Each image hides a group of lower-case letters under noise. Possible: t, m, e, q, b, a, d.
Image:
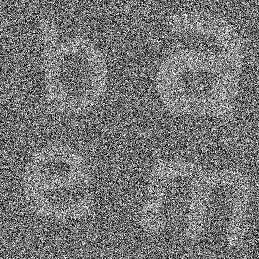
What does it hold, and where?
top left: light b; top right: light a; bottom left: light e; bottom right: light m
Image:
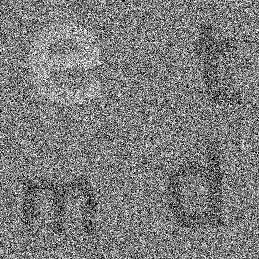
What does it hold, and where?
top left: light e; top right: dark t; bottom left: dark m; bottom right: dark d
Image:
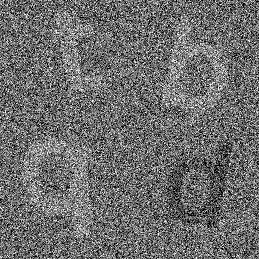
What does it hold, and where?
top left: light t; top right: light b; bottom left: light q; bottom right: dark d
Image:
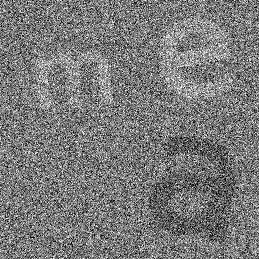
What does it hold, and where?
top left: light m; top right: light e; bottom right: dark a
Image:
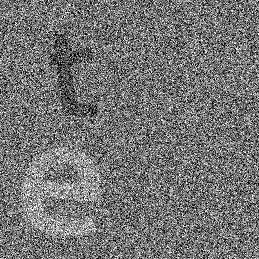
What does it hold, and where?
top left: dark t; bottom left: light e
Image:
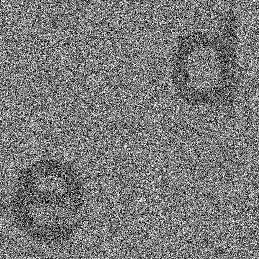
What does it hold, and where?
top right: dark d; bottom left: dark e
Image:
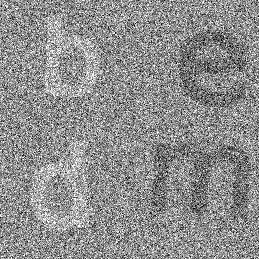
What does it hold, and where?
top left: light b; top right: dark e; bottom left: light d; bottom right: dark m
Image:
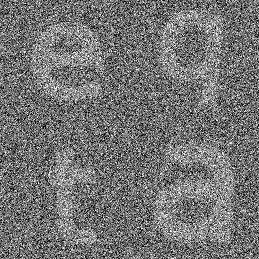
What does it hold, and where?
top left: light e; top right: light q; bottom left: light t; bottom right: light a
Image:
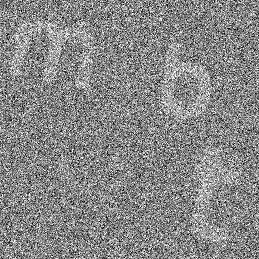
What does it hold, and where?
top left: light m; top right: light b; bottom right: light t
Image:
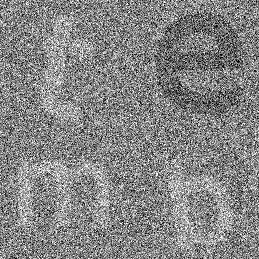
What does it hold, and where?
top left: light t; top right: dark e; bottom left: light m; bottom right: light b
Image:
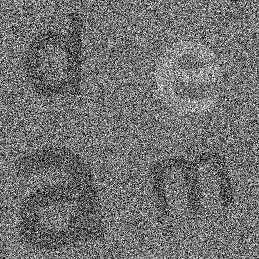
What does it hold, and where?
top left: dark d; top right: light e; bottom left: dark a; bottom right: dark m
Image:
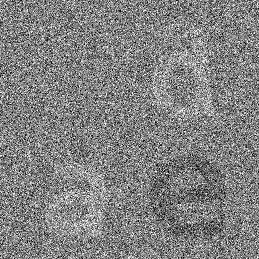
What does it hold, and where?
top right: light d; bottom left: light a; bottom right: dark e
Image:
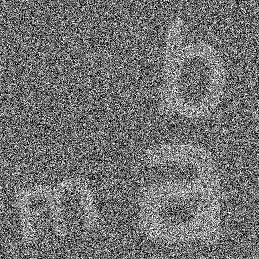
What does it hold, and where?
top right: light b; bottom left: light m; bottom right: light a
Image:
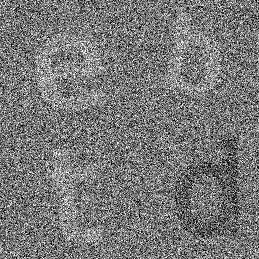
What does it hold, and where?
top left: light e; top right: light b; bottom left: light t; bottom right: dark d
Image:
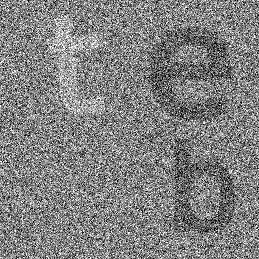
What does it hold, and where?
top left: light t; top right: dark e; bottom right: dark b
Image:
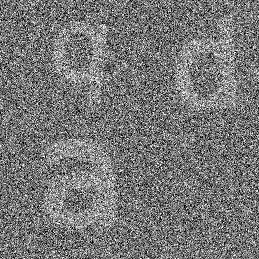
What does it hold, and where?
top left: light q; top right: light d; bottom left: light a
